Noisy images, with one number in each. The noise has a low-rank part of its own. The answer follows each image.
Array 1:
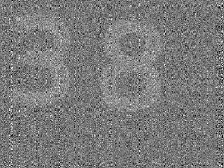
38
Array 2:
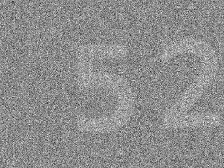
52
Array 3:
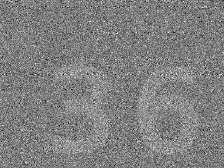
36
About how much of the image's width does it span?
two thirds
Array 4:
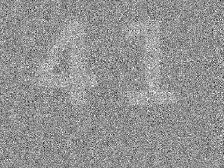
41
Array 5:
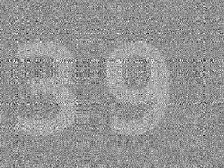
39
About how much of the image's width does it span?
two thirds
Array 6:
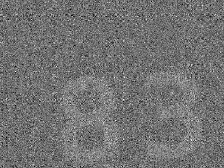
83
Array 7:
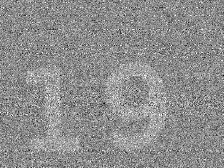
19
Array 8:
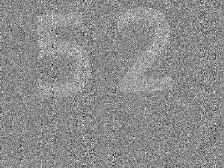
52
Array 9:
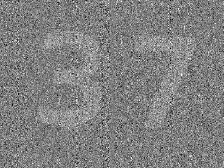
37
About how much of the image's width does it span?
two thirds
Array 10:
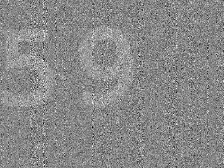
59
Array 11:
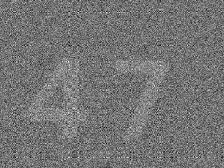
47
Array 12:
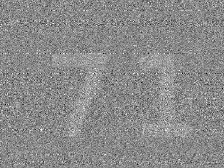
71
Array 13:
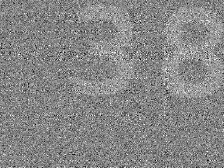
38
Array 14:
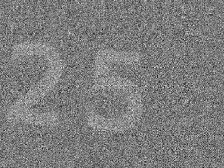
25
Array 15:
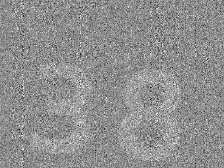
38
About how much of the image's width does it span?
two thirds
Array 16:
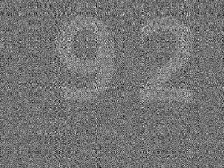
92
